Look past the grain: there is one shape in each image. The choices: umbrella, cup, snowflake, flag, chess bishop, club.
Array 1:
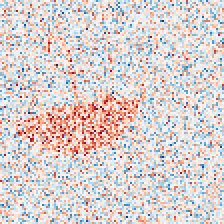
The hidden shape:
umbrella
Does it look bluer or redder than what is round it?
redder
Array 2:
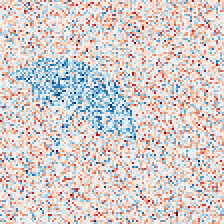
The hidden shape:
umbrella
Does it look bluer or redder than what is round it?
bluer
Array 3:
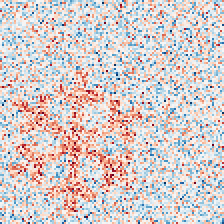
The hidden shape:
snowflake
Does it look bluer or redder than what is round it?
redder
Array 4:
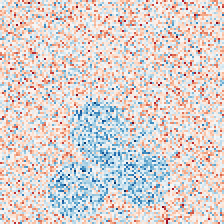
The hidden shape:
club
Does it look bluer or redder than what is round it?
bluer
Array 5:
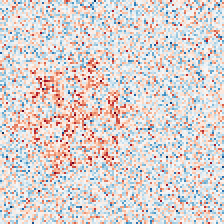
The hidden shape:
snowflake
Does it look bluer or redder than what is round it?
redder
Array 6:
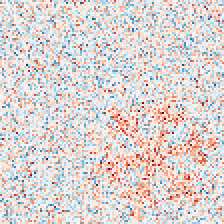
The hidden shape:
snowflake
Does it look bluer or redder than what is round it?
redder
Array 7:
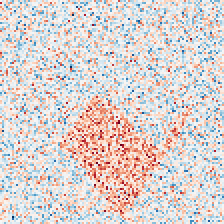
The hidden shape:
flag
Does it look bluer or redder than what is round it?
redder
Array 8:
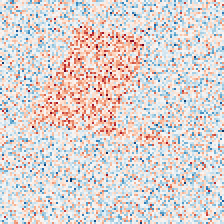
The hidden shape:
flag
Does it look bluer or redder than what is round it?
redder
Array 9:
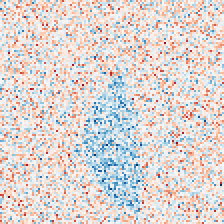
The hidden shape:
umbrella
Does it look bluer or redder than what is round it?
bluer
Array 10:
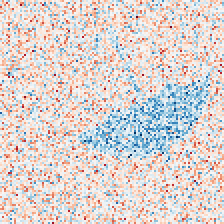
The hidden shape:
umbrella
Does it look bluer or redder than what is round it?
bluer
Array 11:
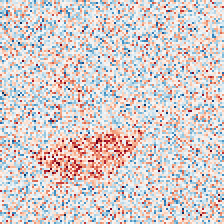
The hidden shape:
umbrella
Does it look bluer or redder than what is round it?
redder
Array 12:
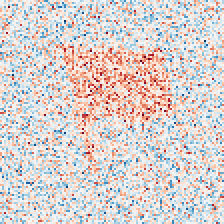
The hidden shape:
flag
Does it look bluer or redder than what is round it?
redder
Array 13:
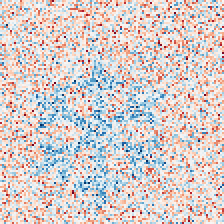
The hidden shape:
snowflake
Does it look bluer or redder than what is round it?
bluer
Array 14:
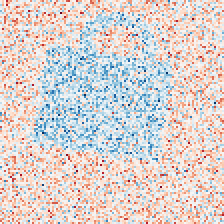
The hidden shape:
cup
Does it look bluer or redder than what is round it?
bluer
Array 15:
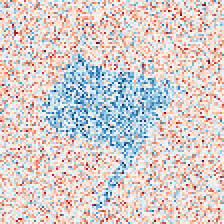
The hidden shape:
flag
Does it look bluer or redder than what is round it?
bluer
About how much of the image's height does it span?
two thirds
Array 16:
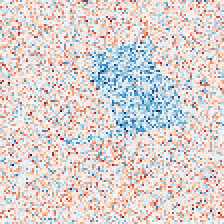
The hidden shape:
flag
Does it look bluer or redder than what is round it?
bluer
